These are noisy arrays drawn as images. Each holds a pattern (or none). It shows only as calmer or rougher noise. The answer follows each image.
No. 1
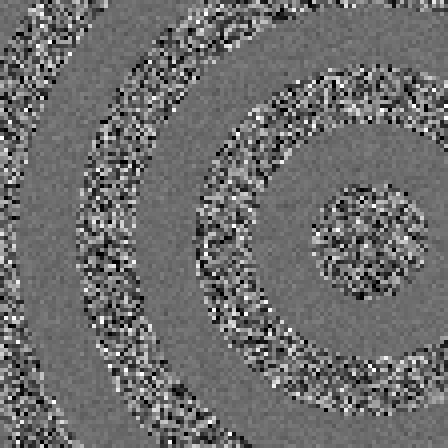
rings round one point
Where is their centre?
middle right
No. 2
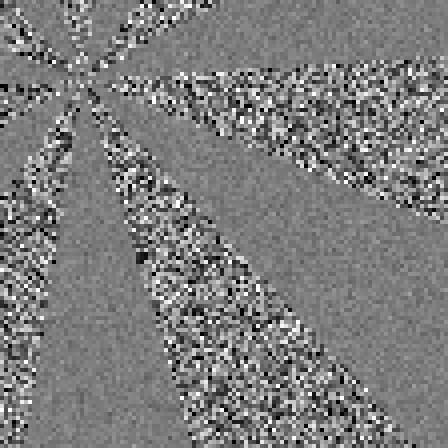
spokes from one point
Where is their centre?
top left
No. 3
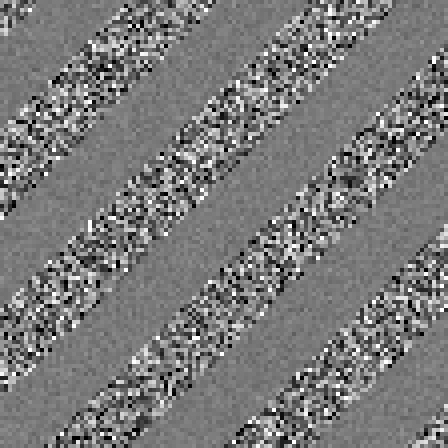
diagonal stripes
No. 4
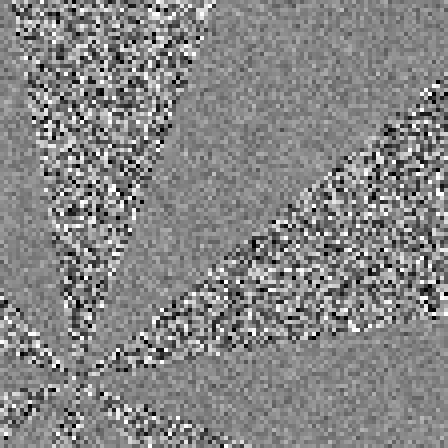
spokes from one point
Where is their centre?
bottom left
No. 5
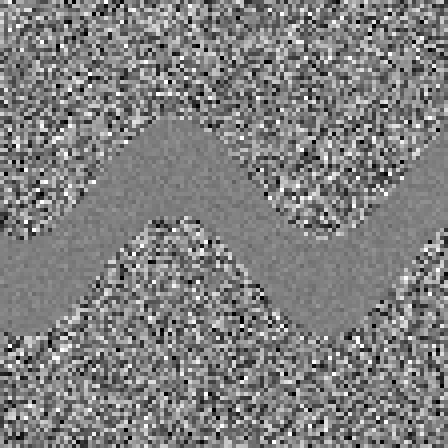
a wavy band
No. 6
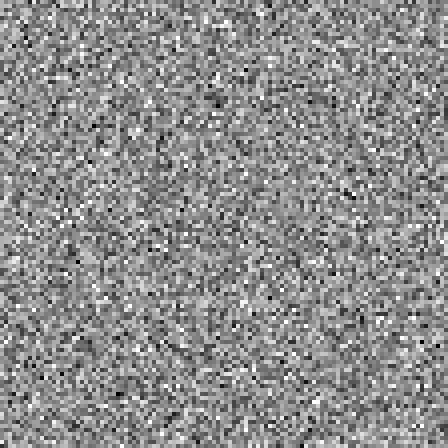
only noise
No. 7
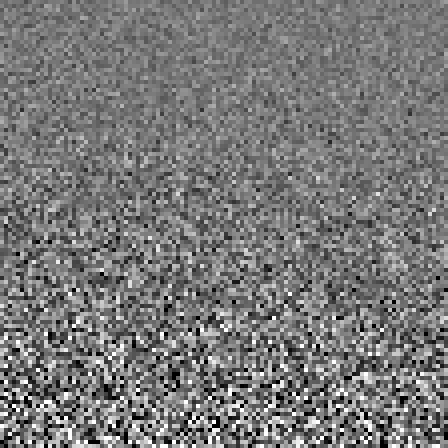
a smooth slope
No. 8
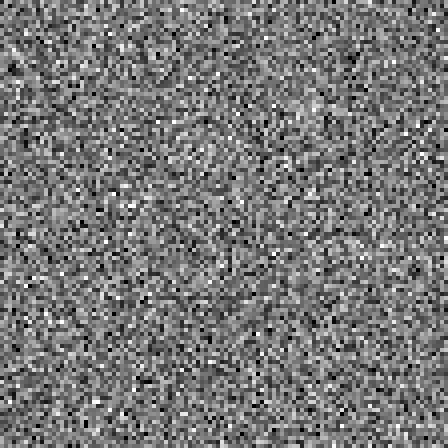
only noise
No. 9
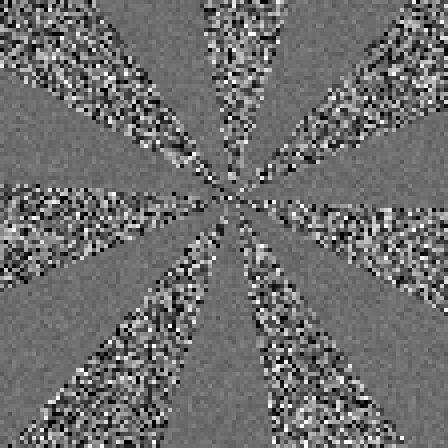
spokes from one point
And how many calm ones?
7
